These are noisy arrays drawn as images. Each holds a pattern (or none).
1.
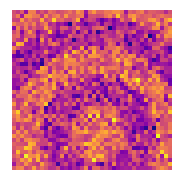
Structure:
rings round one point
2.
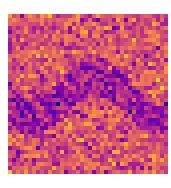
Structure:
a wavy band
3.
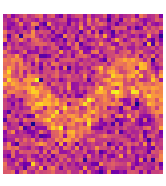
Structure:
a wavy band
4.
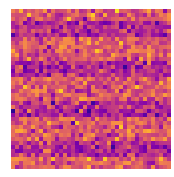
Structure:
horizontal stripes
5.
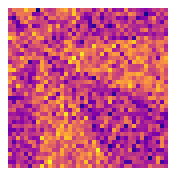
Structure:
spokes from one point
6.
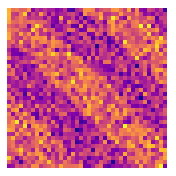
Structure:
diagonal stripes
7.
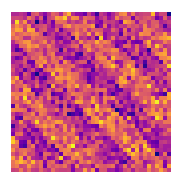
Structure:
diagonal stripes
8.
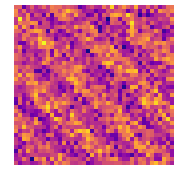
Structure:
diagonal stripes
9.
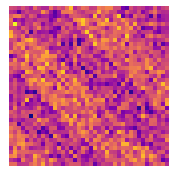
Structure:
diagonal stripes
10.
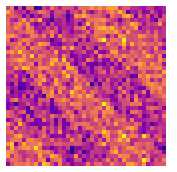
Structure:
diagonal stripes
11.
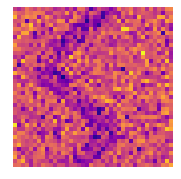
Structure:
a wavy band
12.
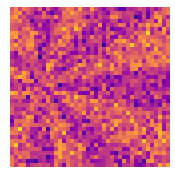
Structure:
spokes from one point
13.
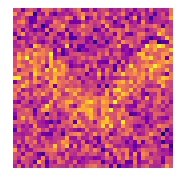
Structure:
a wavy band
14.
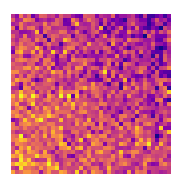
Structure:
a smooth slope
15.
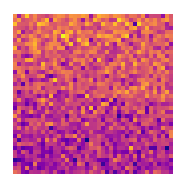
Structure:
a smooth slope
